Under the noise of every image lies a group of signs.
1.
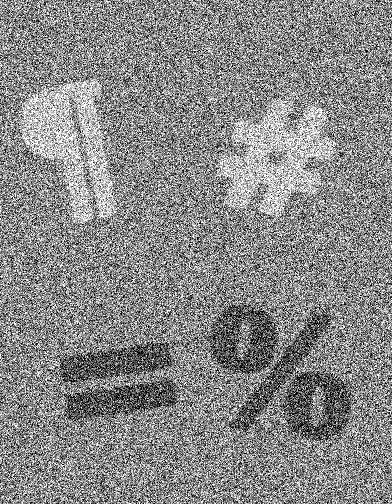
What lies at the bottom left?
equals sign
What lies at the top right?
hash sign
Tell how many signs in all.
4
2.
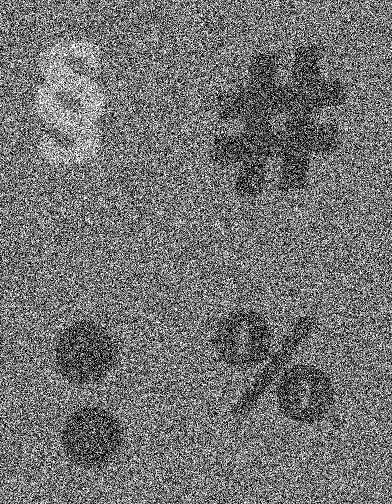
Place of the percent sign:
bottom right
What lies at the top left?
section sign
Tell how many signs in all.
4
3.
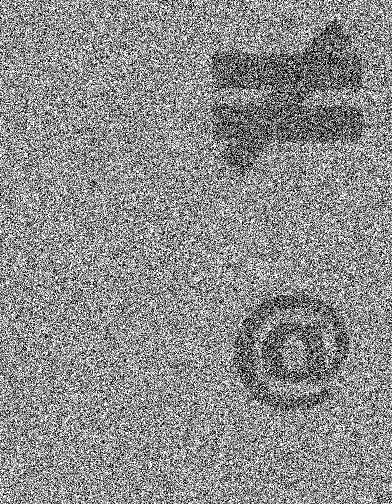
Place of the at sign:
bottom right
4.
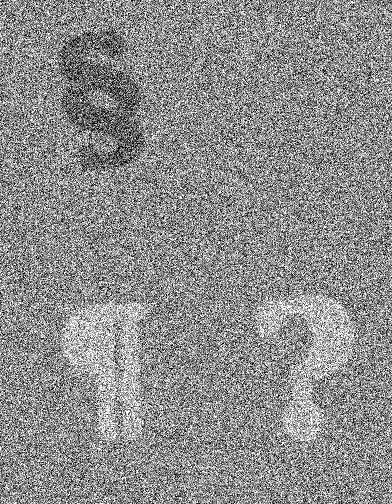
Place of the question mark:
bottom right
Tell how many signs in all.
3
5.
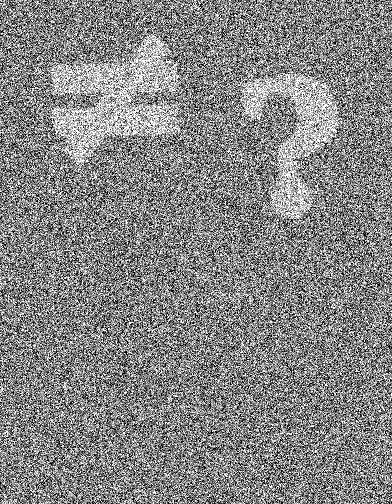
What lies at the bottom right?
nothing
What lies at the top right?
question mark
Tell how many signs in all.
2
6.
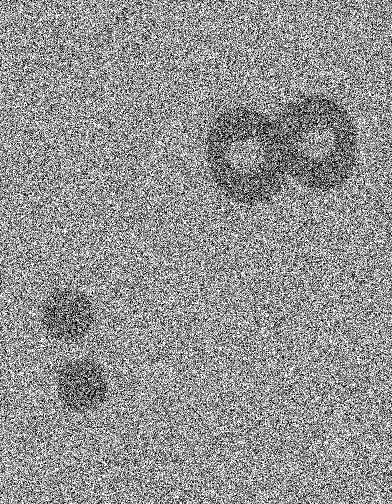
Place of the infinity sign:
top right
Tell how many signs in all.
2
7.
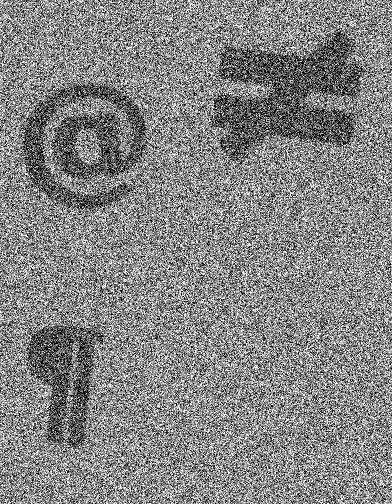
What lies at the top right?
not-equal sign
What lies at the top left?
at sign
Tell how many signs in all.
3
